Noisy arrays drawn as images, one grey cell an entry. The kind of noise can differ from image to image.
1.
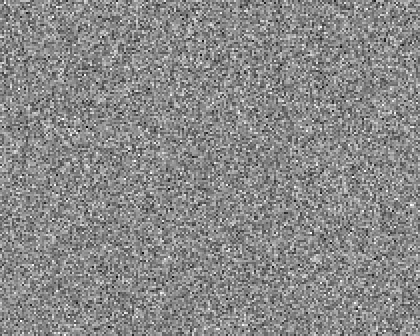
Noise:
independent entries
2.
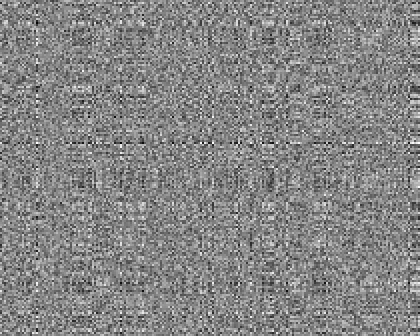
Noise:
low rank plus noise
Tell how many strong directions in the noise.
one
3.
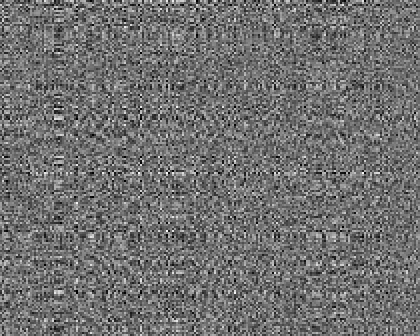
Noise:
low rank plus noise
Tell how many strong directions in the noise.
two
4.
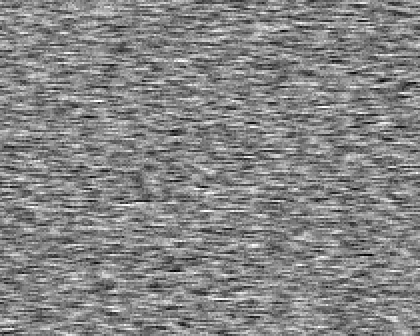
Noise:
streaked along the rows
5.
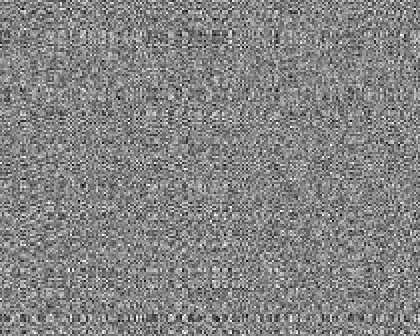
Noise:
low rank plus noise
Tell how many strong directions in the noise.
one
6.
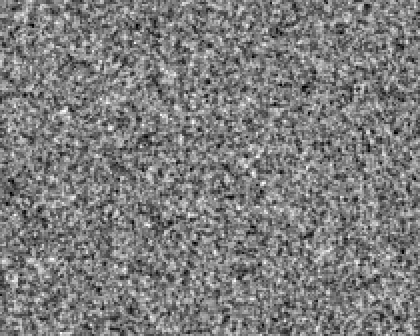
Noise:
blotchy
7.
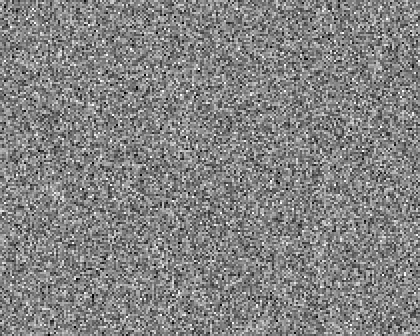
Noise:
independent entries
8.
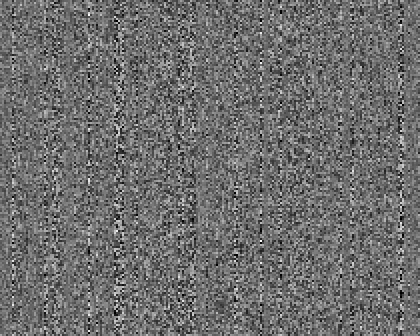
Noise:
columns of uneven size
